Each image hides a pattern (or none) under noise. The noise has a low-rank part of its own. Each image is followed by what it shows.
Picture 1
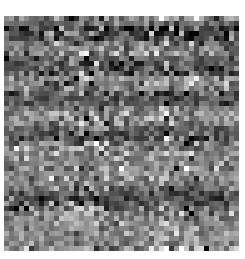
bands of rows
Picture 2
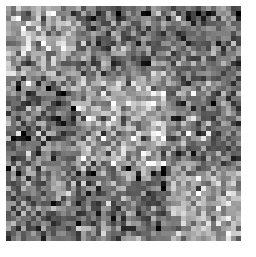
blocks along the diagonal
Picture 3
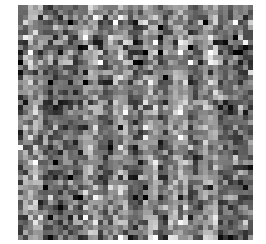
bands of columns
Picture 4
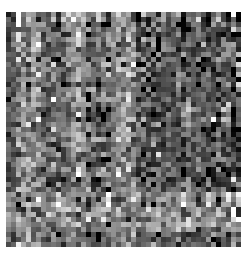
bands of rows crossing bands of columns
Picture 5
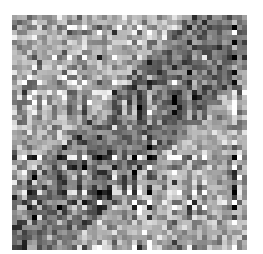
a diagonal band
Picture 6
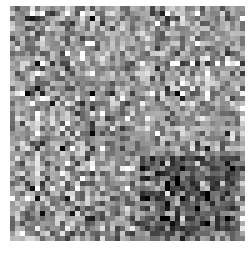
one block
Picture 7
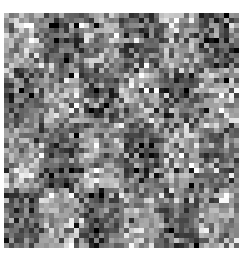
a checkerboard
